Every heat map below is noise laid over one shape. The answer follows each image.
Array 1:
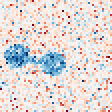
dumbbell
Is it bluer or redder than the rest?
bluer
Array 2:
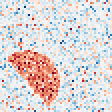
half disc
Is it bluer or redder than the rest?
redder
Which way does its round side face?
up and right
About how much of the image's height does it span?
half
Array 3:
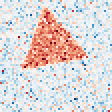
triangle
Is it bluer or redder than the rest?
redder
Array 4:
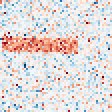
bar
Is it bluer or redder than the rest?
redder
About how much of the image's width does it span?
two thirds
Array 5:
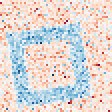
square frame
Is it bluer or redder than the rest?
bluer
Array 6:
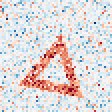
triangle frame
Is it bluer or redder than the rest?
redder
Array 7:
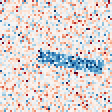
bar
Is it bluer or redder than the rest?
bluer
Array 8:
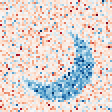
crescent
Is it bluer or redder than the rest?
bluer
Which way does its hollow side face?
up and left
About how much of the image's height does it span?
two thirds
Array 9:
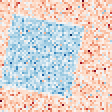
square
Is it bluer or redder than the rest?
bluer
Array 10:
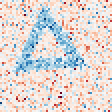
triangle frame
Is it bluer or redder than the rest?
bluer
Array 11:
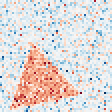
triangle
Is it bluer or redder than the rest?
redder
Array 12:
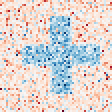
cross
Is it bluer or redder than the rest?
bluer
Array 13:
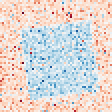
square
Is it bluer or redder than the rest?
bluer
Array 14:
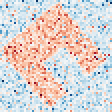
square with a notch
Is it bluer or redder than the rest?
redder
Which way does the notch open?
down and right
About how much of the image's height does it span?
nearly all
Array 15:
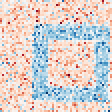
square frame
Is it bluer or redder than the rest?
bluer
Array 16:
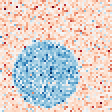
disc
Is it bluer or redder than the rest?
bluer
